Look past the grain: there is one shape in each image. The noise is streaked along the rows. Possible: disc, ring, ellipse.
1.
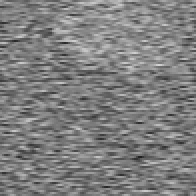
ellipse
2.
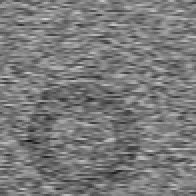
ring
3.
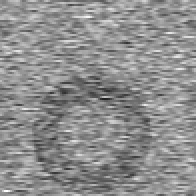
ring
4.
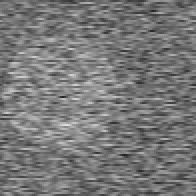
disc
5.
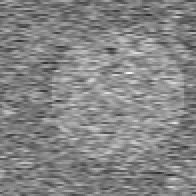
disc
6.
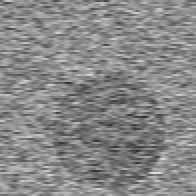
disc
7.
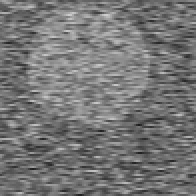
disc
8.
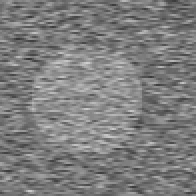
disc
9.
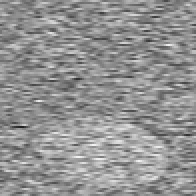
ellipse
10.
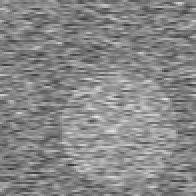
disc
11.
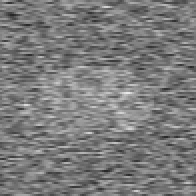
ellipse
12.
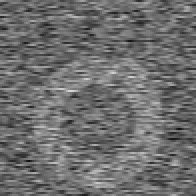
ring
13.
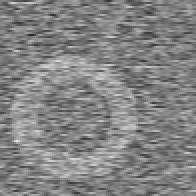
ring
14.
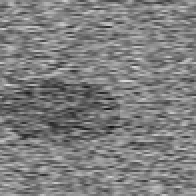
ellipse
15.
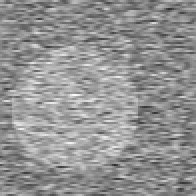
disc
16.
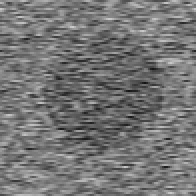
disc
